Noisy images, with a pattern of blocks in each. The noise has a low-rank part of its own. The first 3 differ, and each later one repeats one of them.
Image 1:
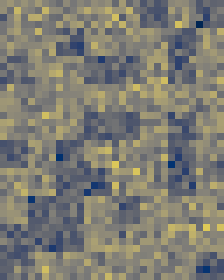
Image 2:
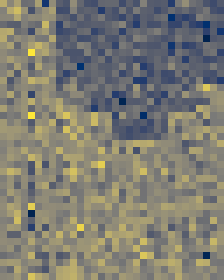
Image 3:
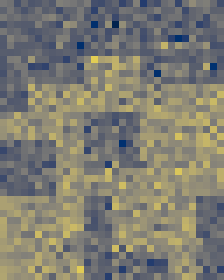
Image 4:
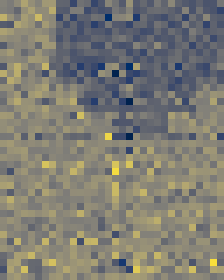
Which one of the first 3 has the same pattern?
2
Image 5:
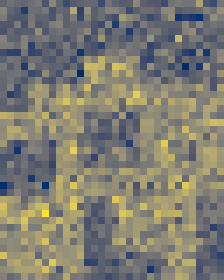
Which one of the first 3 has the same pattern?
3
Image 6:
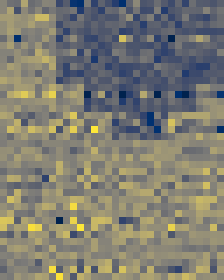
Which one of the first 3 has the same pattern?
2
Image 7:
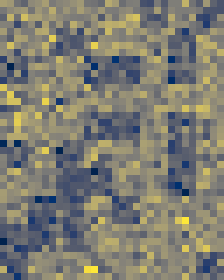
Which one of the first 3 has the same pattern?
1
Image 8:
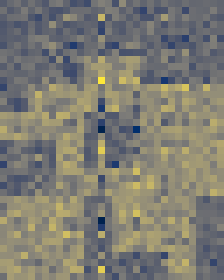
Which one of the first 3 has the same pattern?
3
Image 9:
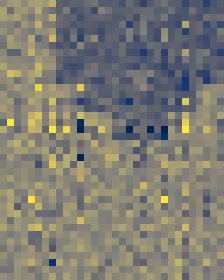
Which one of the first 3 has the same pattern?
2
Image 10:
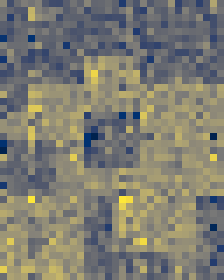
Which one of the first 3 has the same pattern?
3
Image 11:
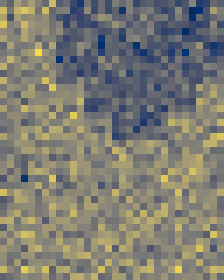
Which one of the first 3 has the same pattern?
2
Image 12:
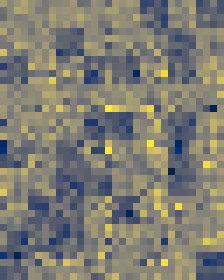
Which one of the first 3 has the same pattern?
1
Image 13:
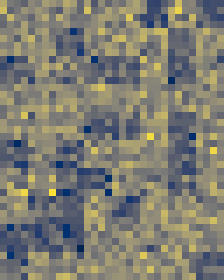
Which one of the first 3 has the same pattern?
1
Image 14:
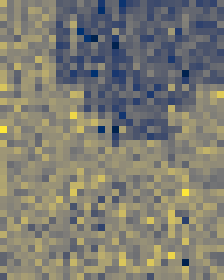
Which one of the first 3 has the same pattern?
2
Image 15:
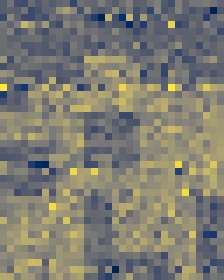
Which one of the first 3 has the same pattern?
3
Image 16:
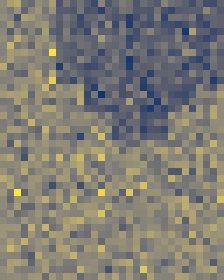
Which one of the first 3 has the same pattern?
2
